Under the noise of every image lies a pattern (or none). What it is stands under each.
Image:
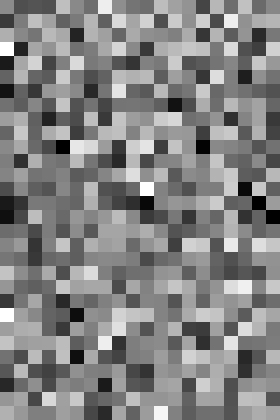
only noise
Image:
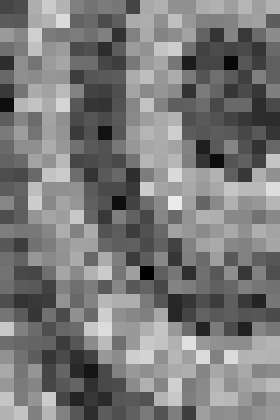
rings round one point
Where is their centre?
top right
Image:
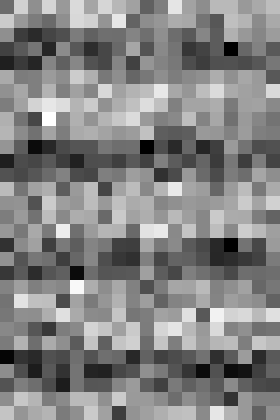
horizontal stripes
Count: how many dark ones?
4
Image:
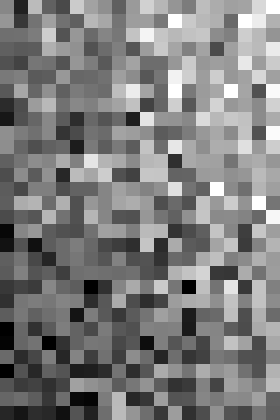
a smooth slope
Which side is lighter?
top right
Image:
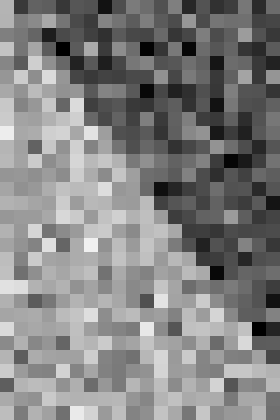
a sharp edge
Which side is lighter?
bottom left
